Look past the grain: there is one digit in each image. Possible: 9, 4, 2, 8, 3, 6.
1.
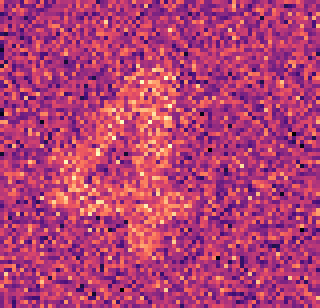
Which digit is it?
4
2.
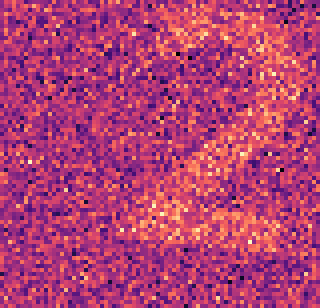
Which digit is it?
2
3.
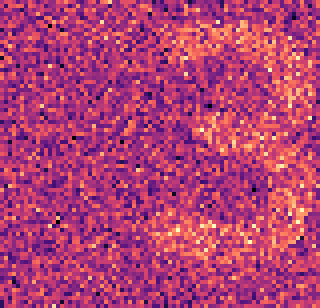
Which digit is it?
3
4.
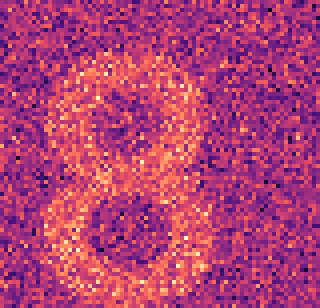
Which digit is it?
8
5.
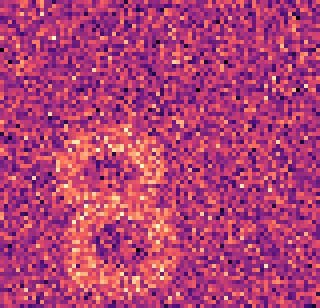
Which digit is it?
8
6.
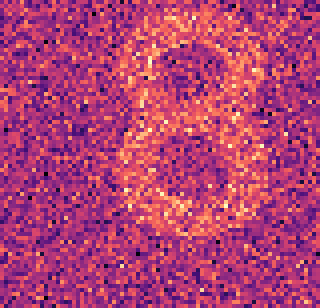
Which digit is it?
8
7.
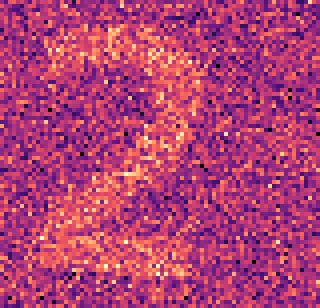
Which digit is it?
2
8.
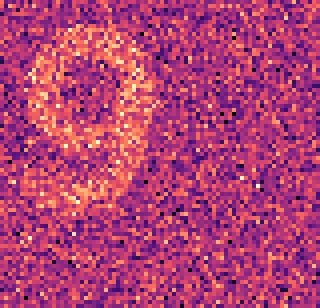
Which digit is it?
9
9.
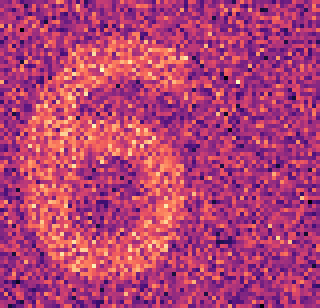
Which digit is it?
6
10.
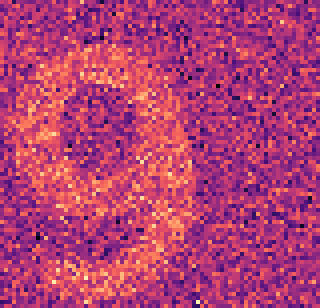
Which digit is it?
9
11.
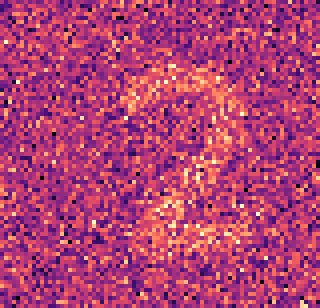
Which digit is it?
2
